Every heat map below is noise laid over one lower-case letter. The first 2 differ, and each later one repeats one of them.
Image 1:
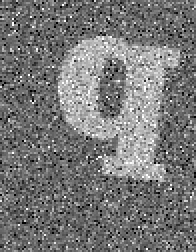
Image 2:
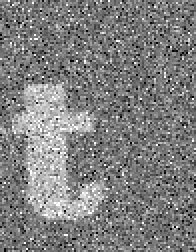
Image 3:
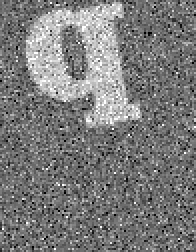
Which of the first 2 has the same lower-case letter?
1
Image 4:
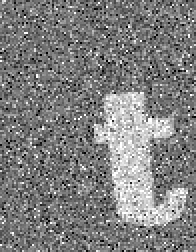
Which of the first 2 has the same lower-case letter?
2
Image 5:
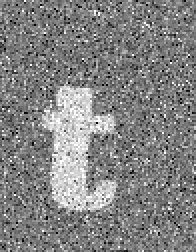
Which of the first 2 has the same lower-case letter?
2
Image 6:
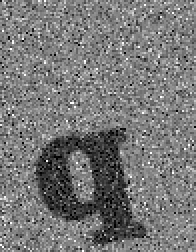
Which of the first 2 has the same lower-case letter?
1
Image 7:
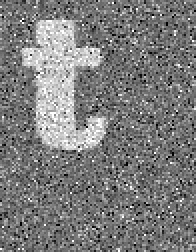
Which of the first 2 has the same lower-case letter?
2
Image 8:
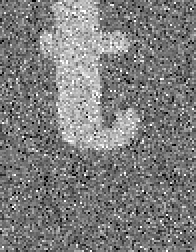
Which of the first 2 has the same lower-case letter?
2
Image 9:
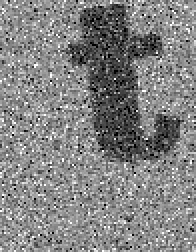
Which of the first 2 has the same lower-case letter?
2
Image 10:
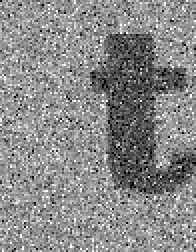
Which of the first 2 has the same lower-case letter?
2
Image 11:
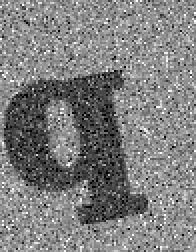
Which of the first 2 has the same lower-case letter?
1
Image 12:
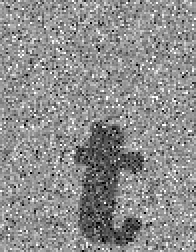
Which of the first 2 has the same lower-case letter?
2
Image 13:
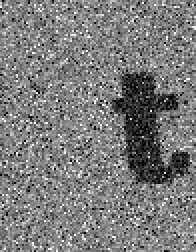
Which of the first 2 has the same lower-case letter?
2
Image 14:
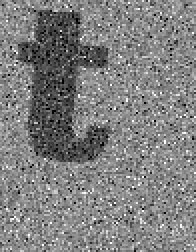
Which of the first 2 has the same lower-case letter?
2
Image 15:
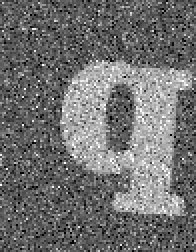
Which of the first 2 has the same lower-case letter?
1
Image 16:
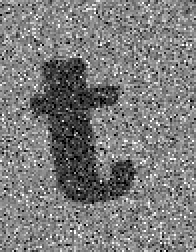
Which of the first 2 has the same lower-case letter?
2
